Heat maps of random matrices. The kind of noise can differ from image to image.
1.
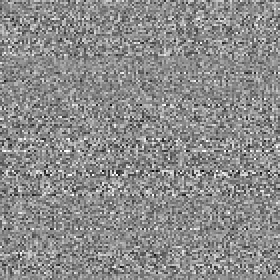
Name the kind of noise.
rows of uneven size
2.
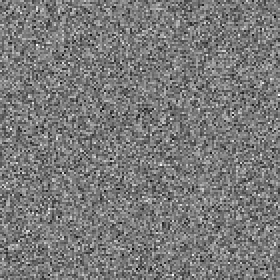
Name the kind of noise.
independent entries
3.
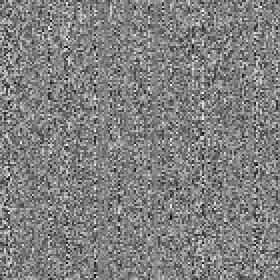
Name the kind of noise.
columns of uneven size
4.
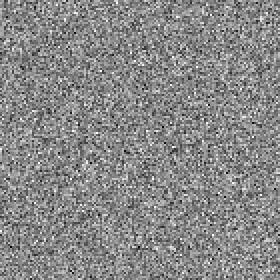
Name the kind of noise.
independent entries
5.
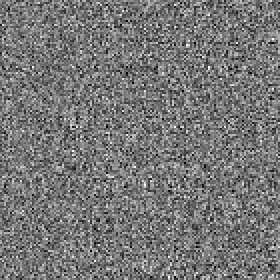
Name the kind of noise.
low rank plus noise
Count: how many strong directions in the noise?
five to eight
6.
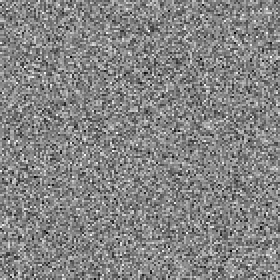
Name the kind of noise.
independent entries
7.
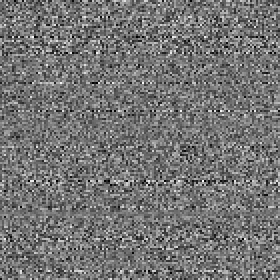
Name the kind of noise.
rows of uneven size
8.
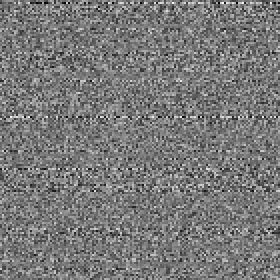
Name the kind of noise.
rows of uneven size
